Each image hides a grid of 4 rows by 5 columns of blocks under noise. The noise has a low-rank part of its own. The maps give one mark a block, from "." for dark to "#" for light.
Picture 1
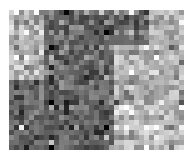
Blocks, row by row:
#...#
#..##
...##
...##
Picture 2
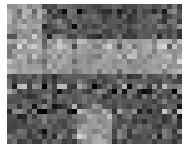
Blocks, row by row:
#....
#####
.....
..#..
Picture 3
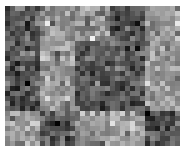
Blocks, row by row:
.##.#
.#..#
.#..#
#.##.
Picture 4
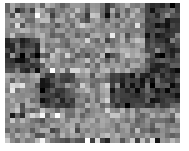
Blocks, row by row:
####.
.###.
#.#..
#####
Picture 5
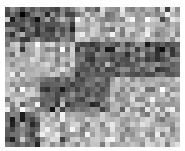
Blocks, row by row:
..###
##...
#..##
.####
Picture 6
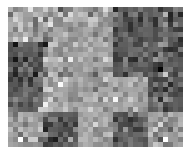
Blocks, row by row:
###..
.##..
.###.
#.#.#
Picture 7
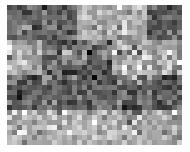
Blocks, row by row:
..##.
#..##
.....
#####
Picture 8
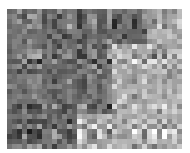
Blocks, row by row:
....#
...##
...##
..###
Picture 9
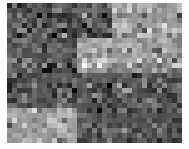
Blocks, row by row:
...##
..###
.....
##...
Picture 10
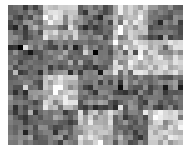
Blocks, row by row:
.#.#.
...##
.#...
..#.#
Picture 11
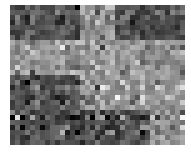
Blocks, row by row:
..#..
#####
..###
....#
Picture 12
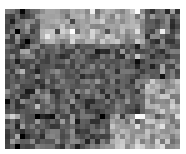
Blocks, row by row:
.###.
.....
....#
...##
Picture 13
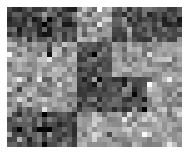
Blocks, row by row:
..#..
##.##
##..#
..###
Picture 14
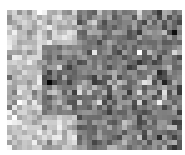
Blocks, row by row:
##...
#....
#....
##...
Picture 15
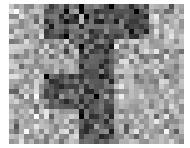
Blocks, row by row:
#...#
##.##
#..##
##.##
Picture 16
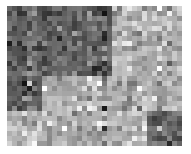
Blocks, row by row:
...##
...##
.####
####.
